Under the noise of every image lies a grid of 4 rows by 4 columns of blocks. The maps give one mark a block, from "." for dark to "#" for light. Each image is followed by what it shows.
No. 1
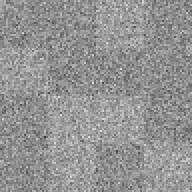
. . # .
# . . .
. # # .
. # . #
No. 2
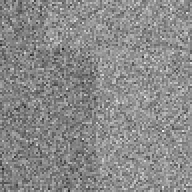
. # # #
. . # #
. . # #
. . # #
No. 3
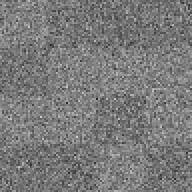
# . . .
. # # #
# # . #
. . # .
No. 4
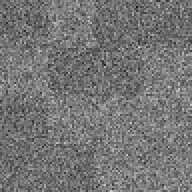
. # . .
# . . #
. # # #
. . # #
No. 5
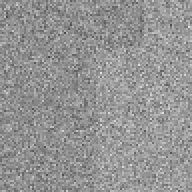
. . . #
. . # #
. . # #
. . # #
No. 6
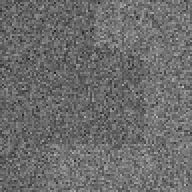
. . # #
. . . #
. . . #
. # # #
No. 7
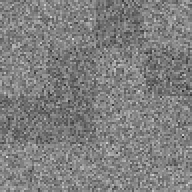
# # . #
# . # .
. . # #
# # # #
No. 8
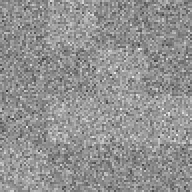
. # . .
. . # .
. # # #
# . . .
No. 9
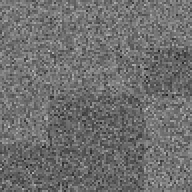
# # # #
# # # .
# . . #
. . . #
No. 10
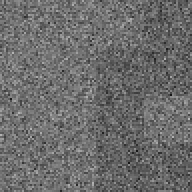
# # # .
# # . .
# # . #
# # . .
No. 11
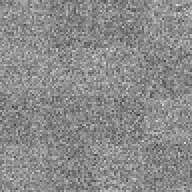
# . . #
# # # .
. . . #
# . # .
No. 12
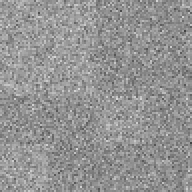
# # . .
# # . .
. . # .
# . . .
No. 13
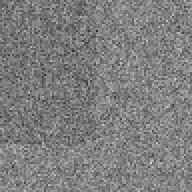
. . # #
. . # #
. . # #
# # # #
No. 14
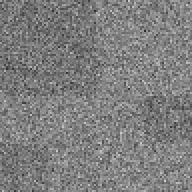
. . # #
. . # #
# # # .
. # # #
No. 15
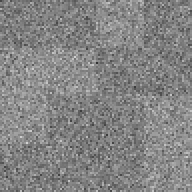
. . # .
# # . .
# . . #
. . . #
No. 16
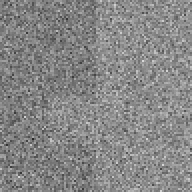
. . # #
. . # #
. # # #
. . # #
